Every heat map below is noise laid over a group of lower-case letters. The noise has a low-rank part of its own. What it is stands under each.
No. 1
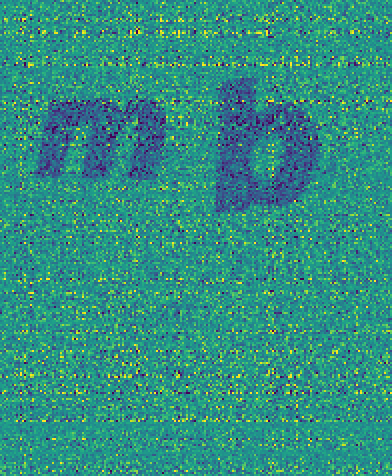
top left: m; top right: b
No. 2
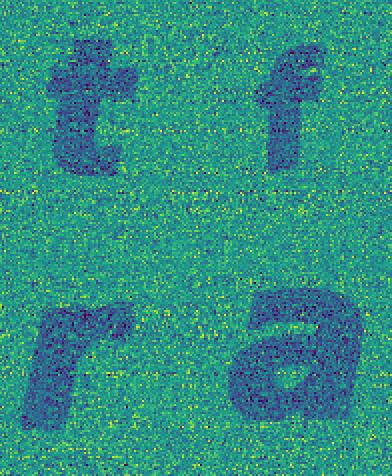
top left: t; top right: f; bottom left: r; bottom right: a
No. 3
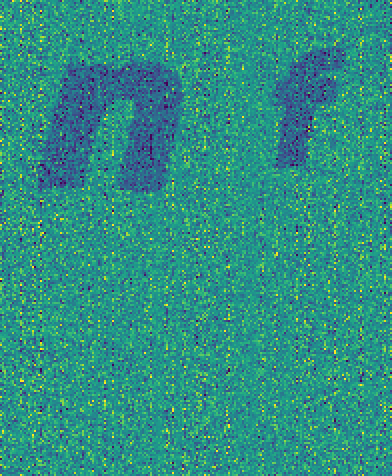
top left: n; top right: f
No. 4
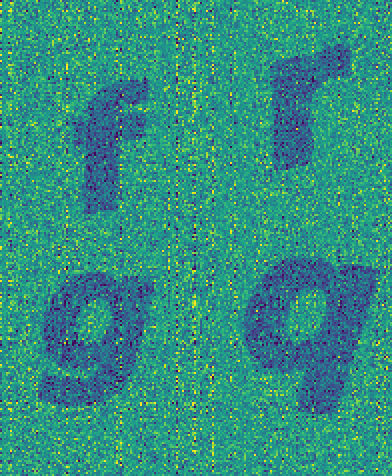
top left: f; top right: r; bottom left: g; bottom right: q
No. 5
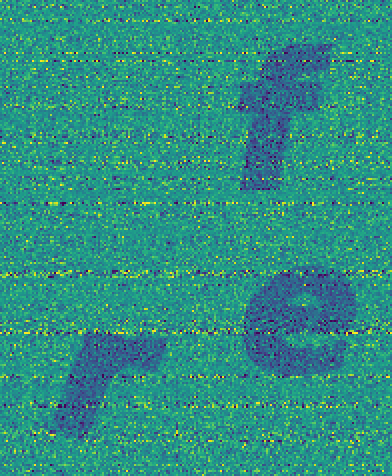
top right: f; bottom left: r; bottom right: e
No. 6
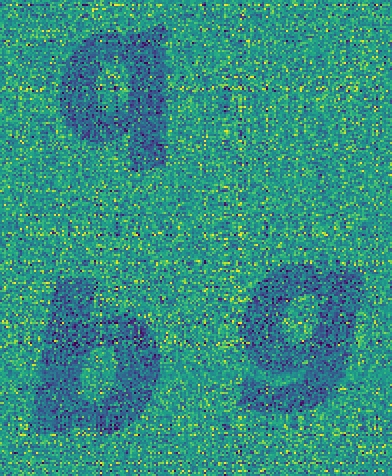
top left: q; bottom left: b; bottom right: g
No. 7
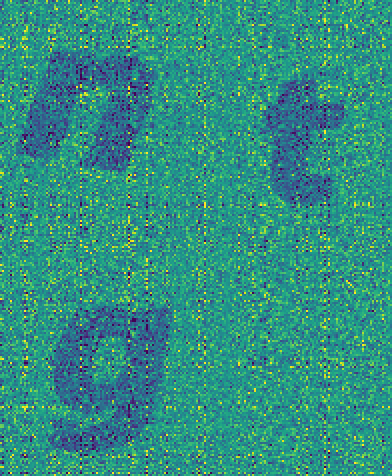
top left: n; top right: t; bottom left: g
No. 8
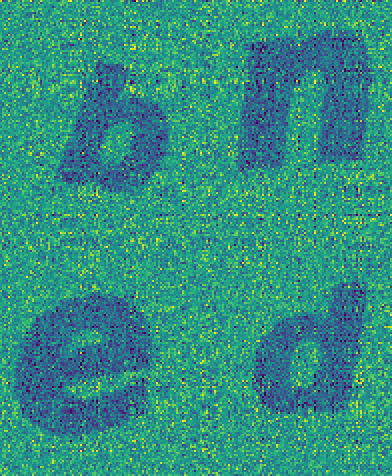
top left: b; top right: n; bottom left: e; bottom right: d
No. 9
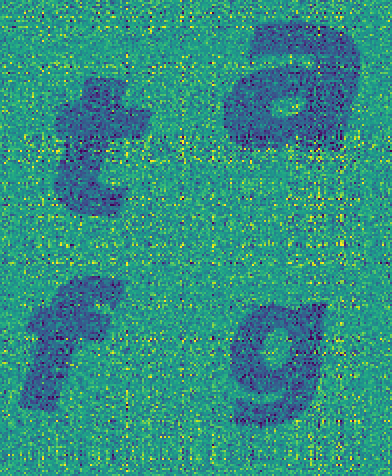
top left: t; top right: a; bottom left: f; bottom right: g
